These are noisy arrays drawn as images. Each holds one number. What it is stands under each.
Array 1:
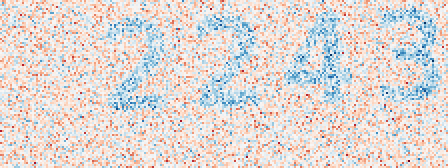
2243
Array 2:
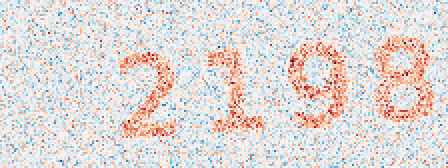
2198
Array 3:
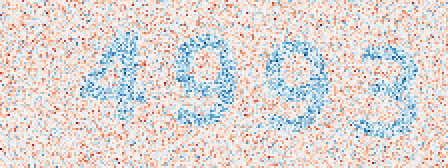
4993
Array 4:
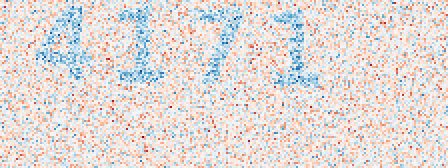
4171
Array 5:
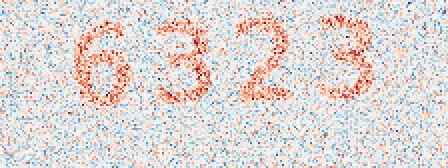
6323
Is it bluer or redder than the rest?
redder
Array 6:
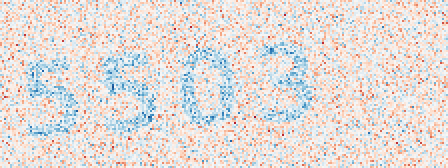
5503
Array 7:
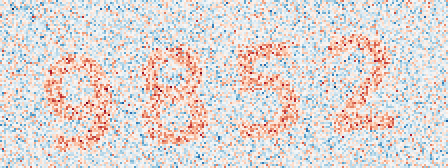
9852
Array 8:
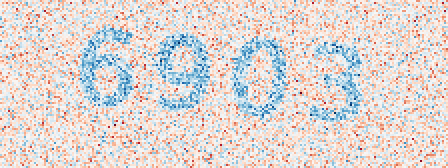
6903
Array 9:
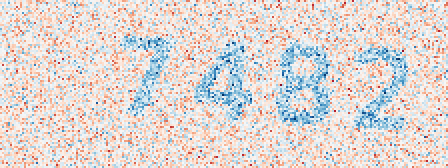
7482
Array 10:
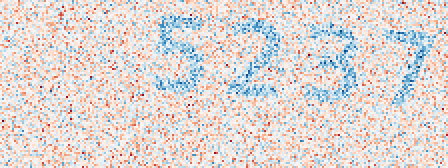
5237
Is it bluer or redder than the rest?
bluer
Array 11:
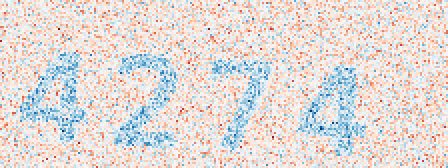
4274
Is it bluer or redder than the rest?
bluer
